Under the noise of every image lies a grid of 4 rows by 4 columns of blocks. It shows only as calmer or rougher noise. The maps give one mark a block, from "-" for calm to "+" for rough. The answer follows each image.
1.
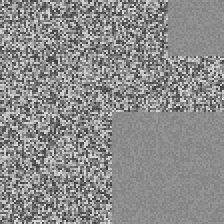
+ + + -
+ + + +
+ + - -
+ + - -
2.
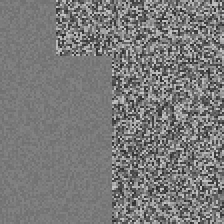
- + + +
- - + +
- - + +
- - + +
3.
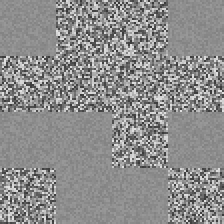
- + + -
+ + + +
- - + -
+ - - +
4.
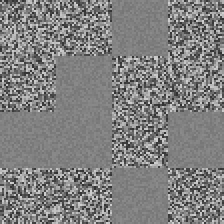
+ + - +
+ - + +
- - + -
+ + - +
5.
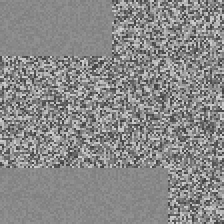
- - + +
+ + + +
+ + + +
- - - +
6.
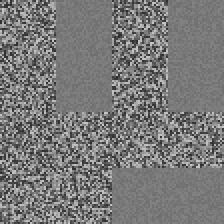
+ - + -
+ - + -
+ + + +
+ + - -
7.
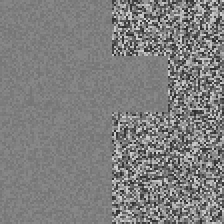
- - + +
- - - +
- - + +
- - + +
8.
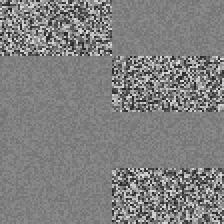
+ + - -
- - + +
- - - -
- - + +
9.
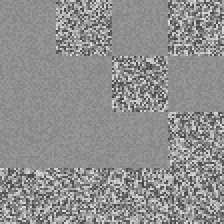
- + - +
- - + -
- - - +
+ + + +
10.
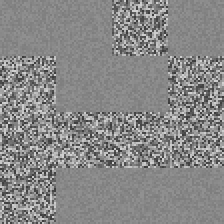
- - + -
+ - - +
+ + + +
+ - - -
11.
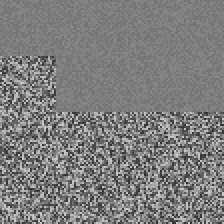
- - - -
+ - - -
+ + + +
+ + + +
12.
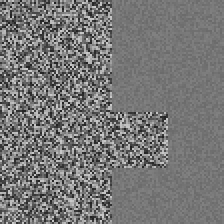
+ + - -
+ + - -
+ + + -
+ + - -
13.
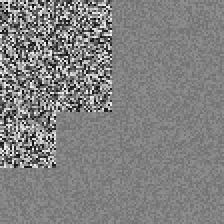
+ + - -
+ + - -
+ - - -
- - - -
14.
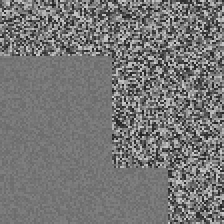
+ + + +
- - + +
- - + +
- - - +
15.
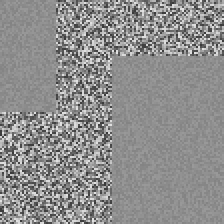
- + + +
- + - -
+ + - -
+ + - -
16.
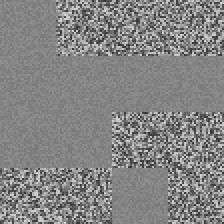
- + + +
- - - -
- - + +
+ + - +
